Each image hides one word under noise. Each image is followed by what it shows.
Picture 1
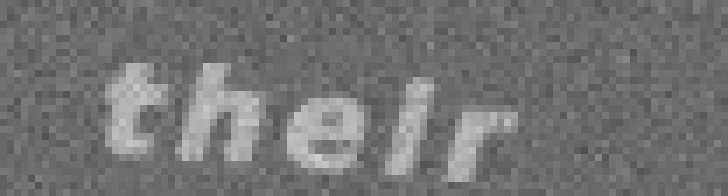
their
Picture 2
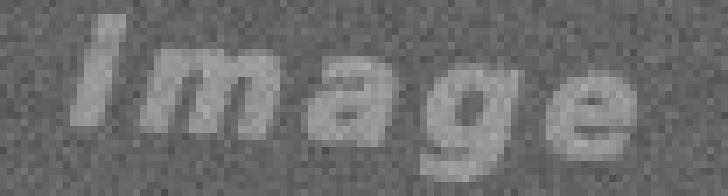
image
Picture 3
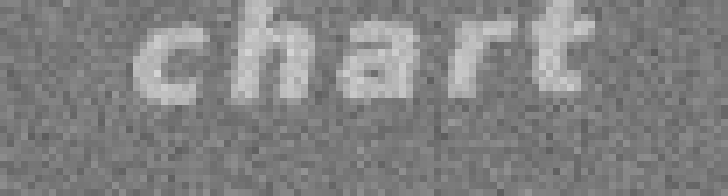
chart
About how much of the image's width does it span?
two thirds
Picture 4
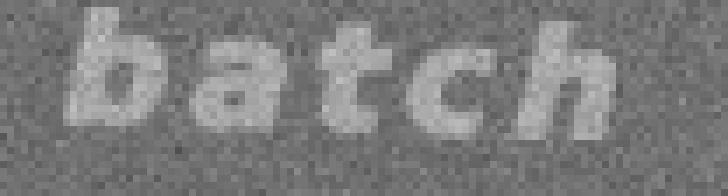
batch
